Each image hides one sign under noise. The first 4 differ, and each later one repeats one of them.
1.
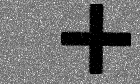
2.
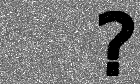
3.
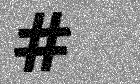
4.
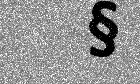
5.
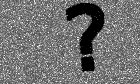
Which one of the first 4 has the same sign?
2
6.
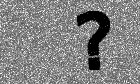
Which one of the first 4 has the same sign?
2
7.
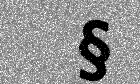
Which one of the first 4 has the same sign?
4
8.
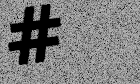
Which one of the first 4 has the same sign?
3
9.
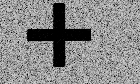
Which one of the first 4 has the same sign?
1
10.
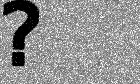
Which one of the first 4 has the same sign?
2
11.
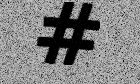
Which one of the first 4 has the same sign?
3
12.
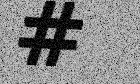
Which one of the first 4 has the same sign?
3
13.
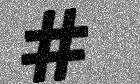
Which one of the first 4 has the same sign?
3
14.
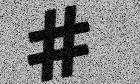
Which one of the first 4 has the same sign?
3
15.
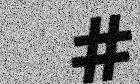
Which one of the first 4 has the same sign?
3
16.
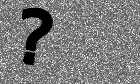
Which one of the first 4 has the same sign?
2
